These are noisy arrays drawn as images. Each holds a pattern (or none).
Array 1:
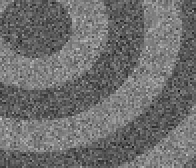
rings round one point
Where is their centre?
top left
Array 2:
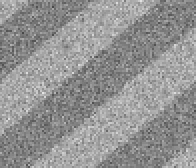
diagonal stripes
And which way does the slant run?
bottom left to top right
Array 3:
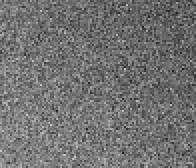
a smooth slope
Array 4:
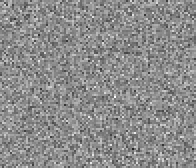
only noise
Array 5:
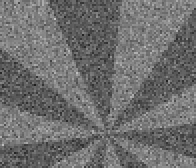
spokes from one point
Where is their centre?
bottom middle
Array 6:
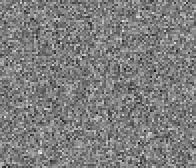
only noise
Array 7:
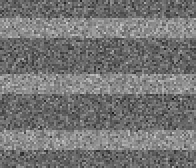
horizontal stripes
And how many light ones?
3
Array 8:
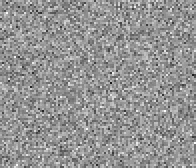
only noise
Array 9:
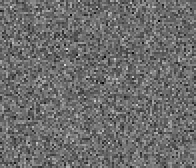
only noise
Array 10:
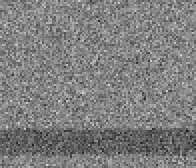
one horizontal stripe
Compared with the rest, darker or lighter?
darker
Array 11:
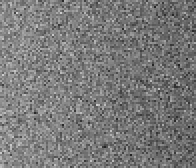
a smooth slope
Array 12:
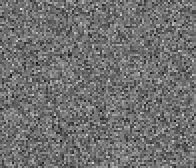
only noise
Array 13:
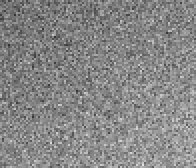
a smooth slope
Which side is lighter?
bottom right
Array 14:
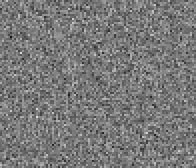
only noise
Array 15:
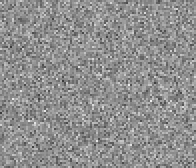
only noise
